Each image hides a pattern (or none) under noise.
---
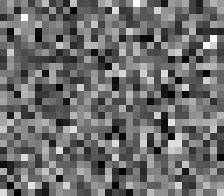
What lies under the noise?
only noise
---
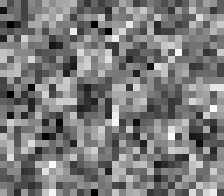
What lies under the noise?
a checkerboard
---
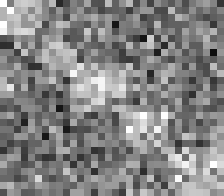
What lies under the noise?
blocks along the diagonal
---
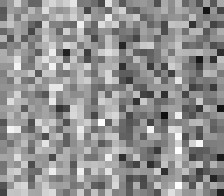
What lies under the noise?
bands of columns
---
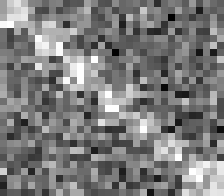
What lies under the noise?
blocks along the diagonal
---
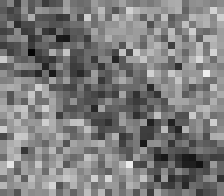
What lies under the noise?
a diagonal band
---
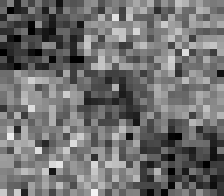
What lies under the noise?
blocks along the diagonal
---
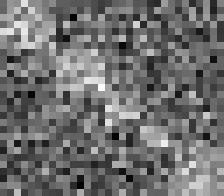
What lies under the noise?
blocks along the diagonal
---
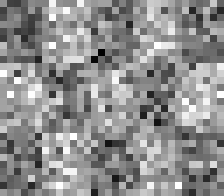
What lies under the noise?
a checkerboard
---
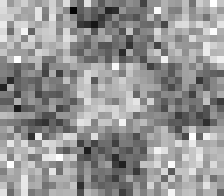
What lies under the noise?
a checkerboard
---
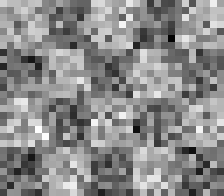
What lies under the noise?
a checkerboard
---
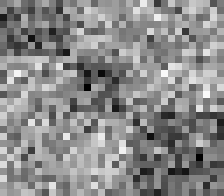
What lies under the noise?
blocks along the diagonal
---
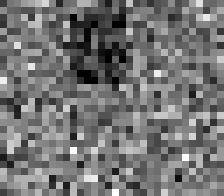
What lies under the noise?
one block
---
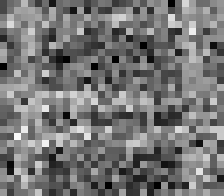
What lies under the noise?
bands of rows crossing bands of columns
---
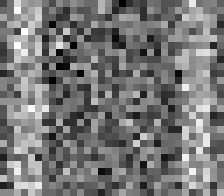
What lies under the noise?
bands of columns
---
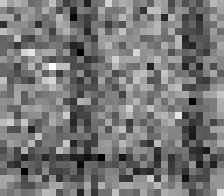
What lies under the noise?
bands of rows crossing bands of columns
